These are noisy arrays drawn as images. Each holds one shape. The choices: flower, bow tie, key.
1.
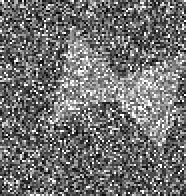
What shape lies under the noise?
bow tie
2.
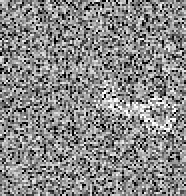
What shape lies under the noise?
key
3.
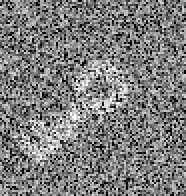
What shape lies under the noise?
key
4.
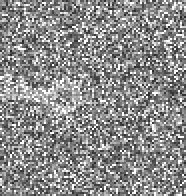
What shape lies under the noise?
key
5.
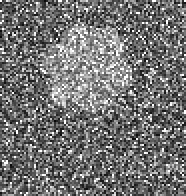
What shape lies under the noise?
flower
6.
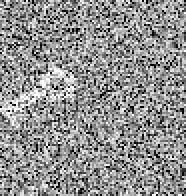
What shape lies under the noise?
key
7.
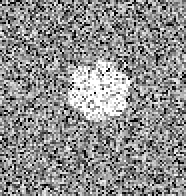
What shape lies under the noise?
flower
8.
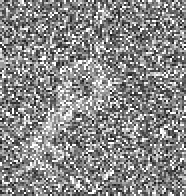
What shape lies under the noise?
key
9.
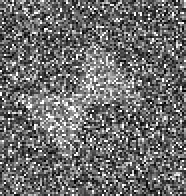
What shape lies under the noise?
bow tie
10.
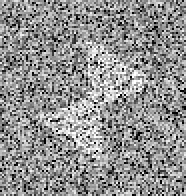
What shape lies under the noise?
bow tie
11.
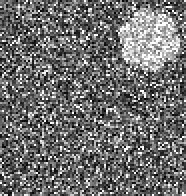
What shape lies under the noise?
flower
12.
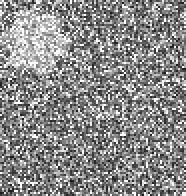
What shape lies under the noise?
flower
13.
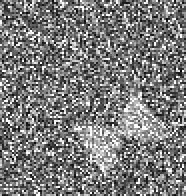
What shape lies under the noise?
bow tie
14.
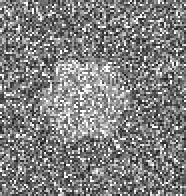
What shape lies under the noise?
flower
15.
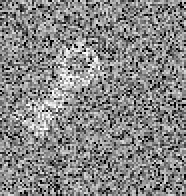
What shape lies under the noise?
key
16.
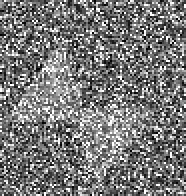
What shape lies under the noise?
bow tie
